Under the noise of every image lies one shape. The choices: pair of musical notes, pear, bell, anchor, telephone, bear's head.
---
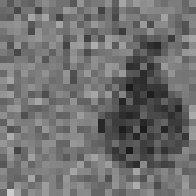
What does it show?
dark pear
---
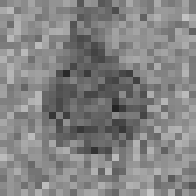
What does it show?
dark pear
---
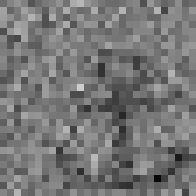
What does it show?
dark anchor
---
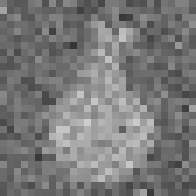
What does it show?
light pear
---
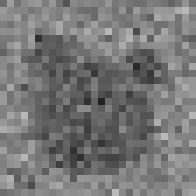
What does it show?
dark bear's head
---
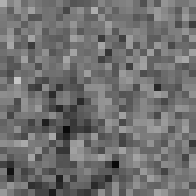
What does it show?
dark anchor
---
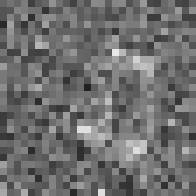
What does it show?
light pair of musical notes
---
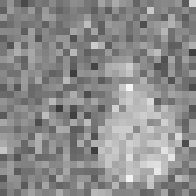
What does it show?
light pear
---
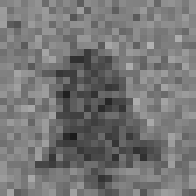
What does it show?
dark bell
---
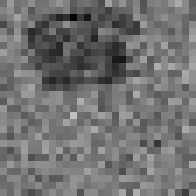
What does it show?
dark telephone
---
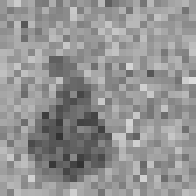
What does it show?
dark pear
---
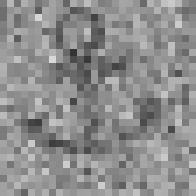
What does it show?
dark anchor
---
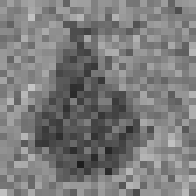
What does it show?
dark pear
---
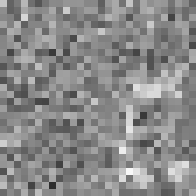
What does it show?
light pair of musical notes
